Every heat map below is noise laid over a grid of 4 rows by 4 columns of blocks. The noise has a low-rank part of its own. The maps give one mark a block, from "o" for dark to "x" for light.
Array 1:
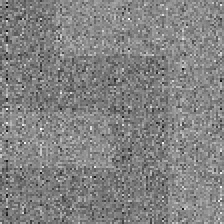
oxxx
ooox
xxox
ooox
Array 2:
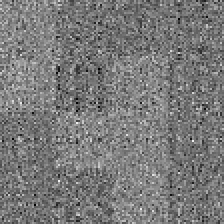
xooo
xoxo
oxxo
ooxo
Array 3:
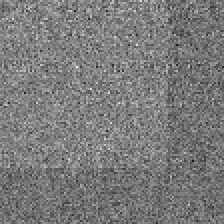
xxxo
xxxo
xxxo
oooo
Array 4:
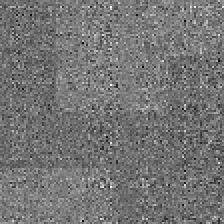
oxxx
oxxo
oooo
xxoo
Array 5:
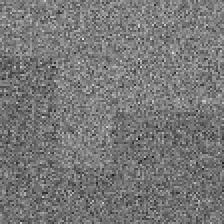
xxxx
oxxx
oxoo
oooo
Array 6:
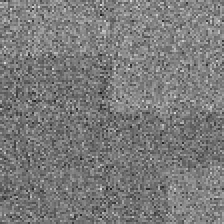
xxxx
ooxx
oooo
ooox
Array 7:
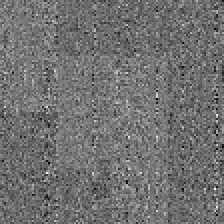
xooo
xxxo
oxxo
ooxo
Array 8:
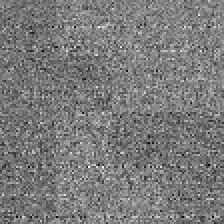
oxxx
ooxx
oxoo
oxxo
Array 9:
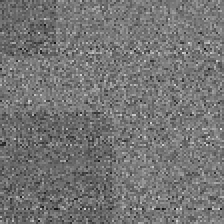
oxxx
xxxx
ooxx
ooxx
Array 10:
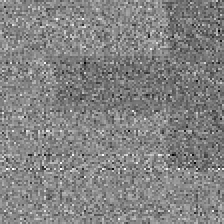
xxxo
xooo
xxxo
xxxx
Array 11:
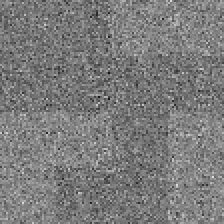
ooxx
oooo
xxox
xoox
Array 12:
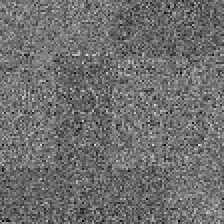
xxoo
xoxx
xoxx
ooox
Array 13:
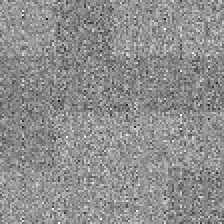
xoxx
oooo
oxxx
xxxo
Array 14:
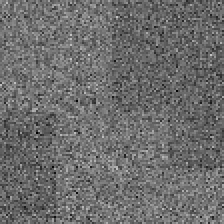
xxoo
xxoo
oxxo
oxxx
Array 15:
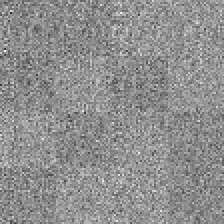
ooxx
oxox
xoxo
oxxo
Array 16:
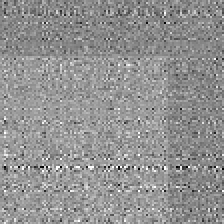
oooo
xxxo
xxxo
xxxo
